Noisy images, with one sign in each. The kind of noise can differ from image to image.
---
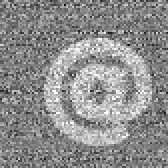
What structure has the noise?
rows of uneven size
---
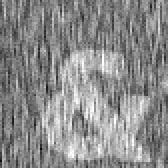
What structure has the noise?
streaked along the columns
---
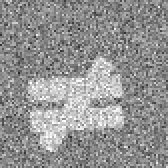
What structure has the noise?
independent entries
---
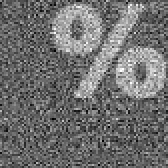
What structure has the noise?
low rank plus noise
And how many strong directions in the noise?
two
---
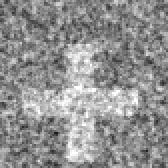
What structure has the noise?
blotchy
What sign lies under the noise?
plus sign
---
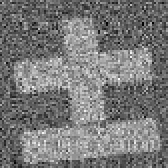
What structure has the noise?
low rank plus noise
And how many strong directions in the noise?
three or four
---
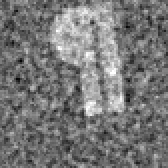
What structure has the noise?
blotchy
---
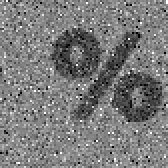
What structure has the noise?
heavy tails
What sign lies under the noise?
percent sign
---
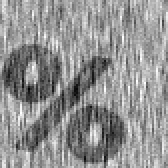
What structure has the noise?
streaked along the columns
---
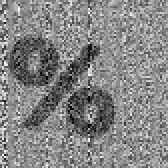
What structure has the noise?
columns of uneven size
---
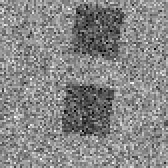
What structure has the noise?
independent entries
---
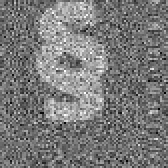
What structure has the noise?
low rank plus noise
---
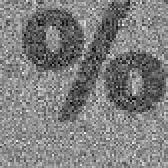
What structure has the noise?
low rank plus noise
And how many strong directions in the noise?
three or four
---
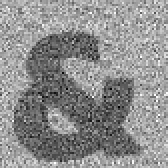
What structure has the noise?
low rank plus noise
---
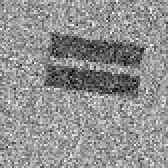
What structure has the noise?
independent entries
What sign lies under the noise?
equals sign
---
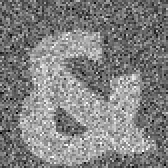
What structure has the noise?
independent entries
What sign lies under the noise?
ampersand
